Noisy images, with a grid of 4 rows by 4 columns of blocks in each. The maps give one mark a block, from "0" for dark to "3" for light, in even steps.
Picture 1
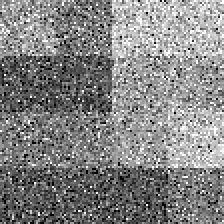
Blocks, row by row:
2 1 3 3
0 0 2 2
1 1 2 3
0 0 0 1
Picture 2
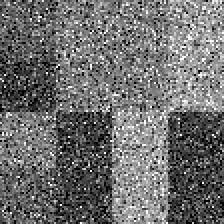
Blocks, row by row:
1 2 2 3
0 2 2 3
2 0 3 0
1 0 3 0
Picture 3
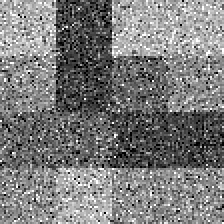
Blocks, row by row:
3 0 3 3
2 0 1 2
1 1 0 0
2 3 2 2
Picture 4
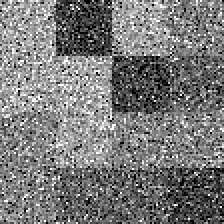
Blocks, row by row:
3 0 3 2
3 3 0 1
2 3 2 2
2 1 1 0
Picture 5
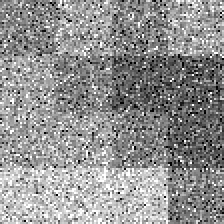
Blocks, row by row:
1 2 1 2
2 1 0 0
2 2 1 0
3 3 3 1
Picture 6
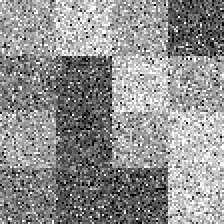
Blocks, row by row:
2 3 2 0
1 0 3 2
2 0 2 3
1 0 0 3
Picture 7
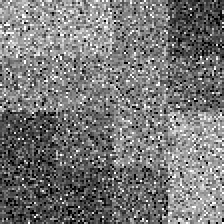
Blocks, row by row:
3 3 2 0
2 2 2 1
0 1 2 3
0 0 1 3
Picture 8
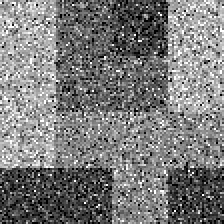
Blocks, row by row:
3 1 0 3
3 1 1 3
3 2 2 2
0 0 2 0
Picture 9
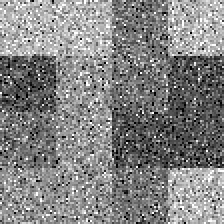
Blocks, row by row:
3 3 1 3
0 2 1 0
1 2 0 0
2 2 1 3
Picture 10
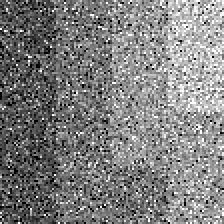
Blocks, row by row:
0 1 2 3
0 1 2 3
0 1 2 2
0 1 1 2
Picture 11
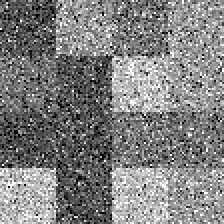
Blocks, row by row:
0 2 1 2
1 0 3 2
0 0 1 1
3 0 3 2
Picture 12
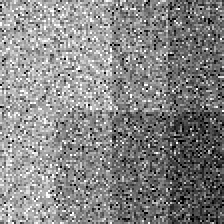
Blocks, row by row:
3 3 2 1
3 3 2 1
3 2 1 0
3 2 1 0
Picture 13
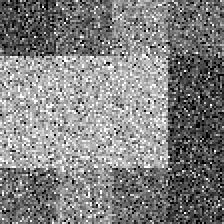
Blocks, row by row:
0 1 2 1
3 3 3 0
3 3 3 0
1 2 1 0
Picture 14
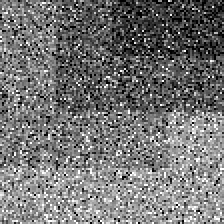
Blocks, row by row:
2 1 0 0
2 1 1 1
2 2 2 3
3 3 3 3
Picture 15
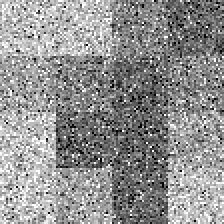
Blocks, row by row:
3 3 1 0
2 1 0 1
3 0 0 2
3 2 0 3
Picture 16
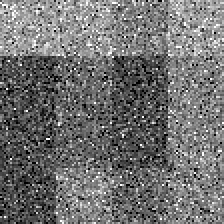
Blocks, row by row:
3 3 2 3
0 1 0 2
0 1 0 2
0 2 1 2
